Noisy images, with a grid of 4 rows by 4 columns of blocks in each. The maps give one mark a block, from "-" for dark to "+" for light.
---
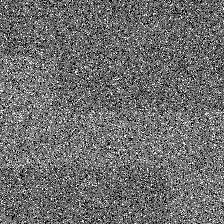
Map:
- - - -
+ - - -
+ + + +
- - - +
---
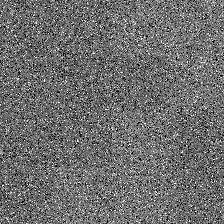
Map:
- - + +
- - - +
- - + -
- + + -
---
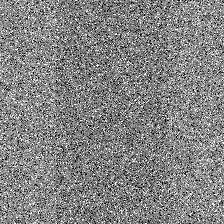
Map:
+ - - +
+ - - +
+ - - +
+ - - +
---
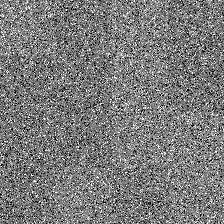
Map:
+ - + -
- - + -
- - + +
- + - +
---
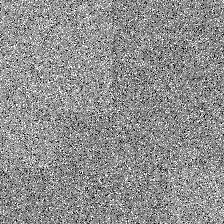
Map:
+ + - -
+ + - -
+ - - -
- - - +
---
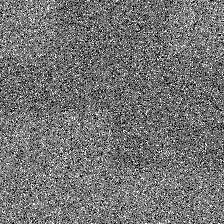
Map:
+ - - +
- - - -
+ + - -
+ + + +
